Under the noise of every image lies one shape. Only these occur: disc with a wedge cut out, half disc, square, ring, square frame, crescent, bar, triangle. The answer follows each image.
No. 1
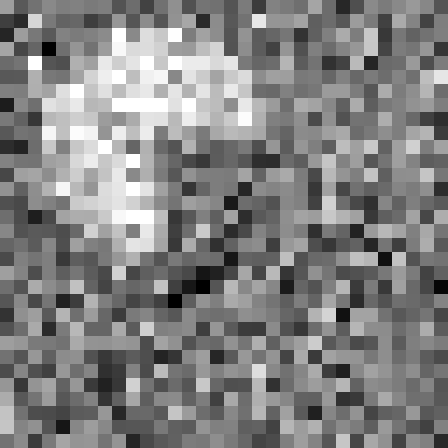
disc with a wedge cut out
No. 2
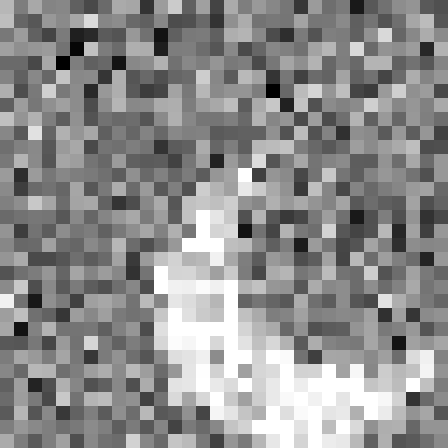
crescent
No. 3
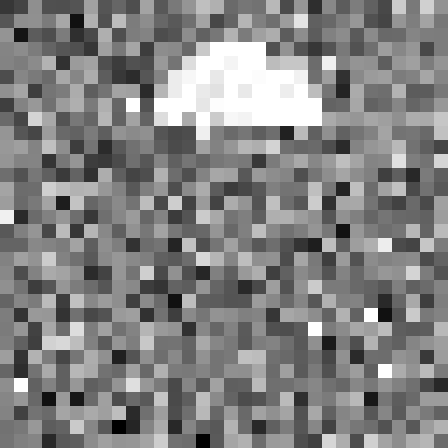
half disc
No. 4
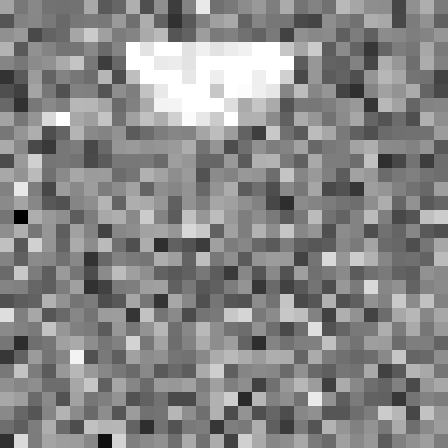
half disc
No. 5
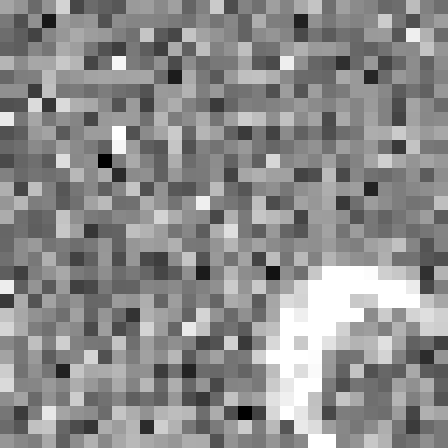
crescent
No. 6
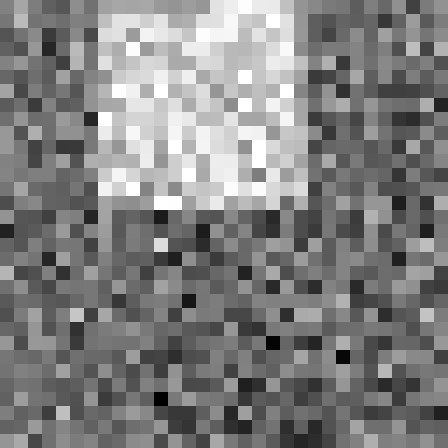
square
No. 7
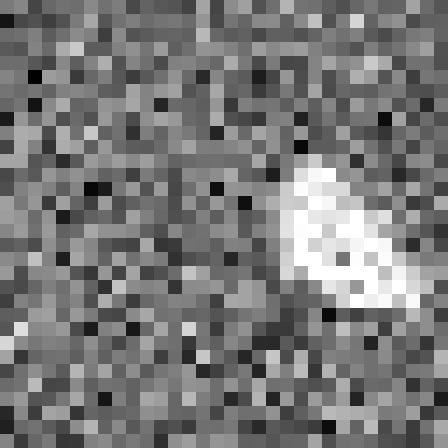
half disc
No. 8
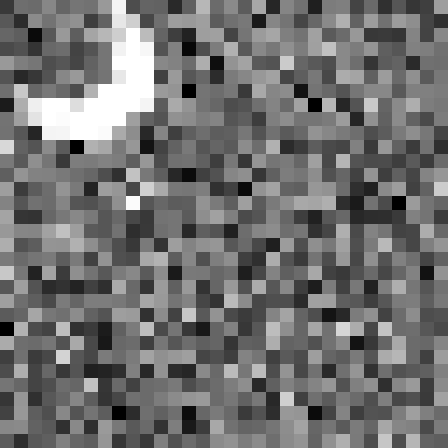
crescent
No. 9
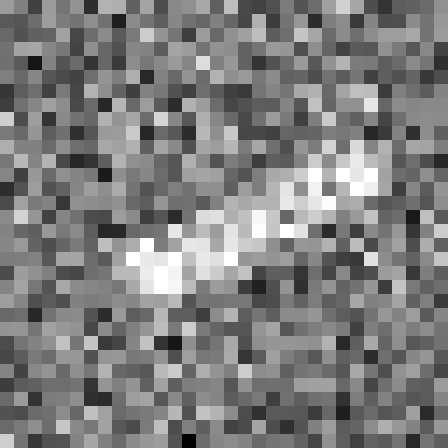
bar
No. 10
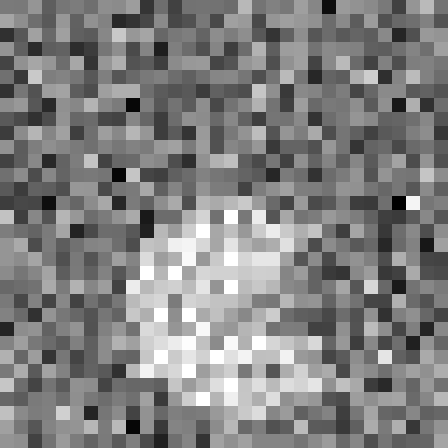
disc with a wedge cut out
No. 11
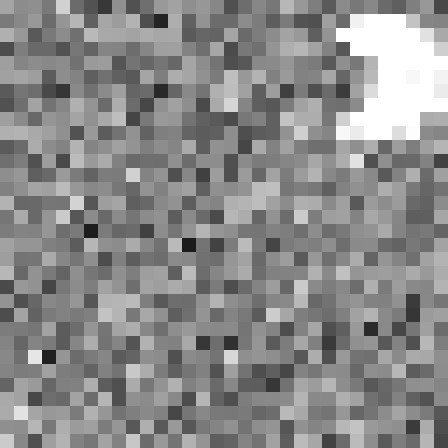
disc with a wedge cut out
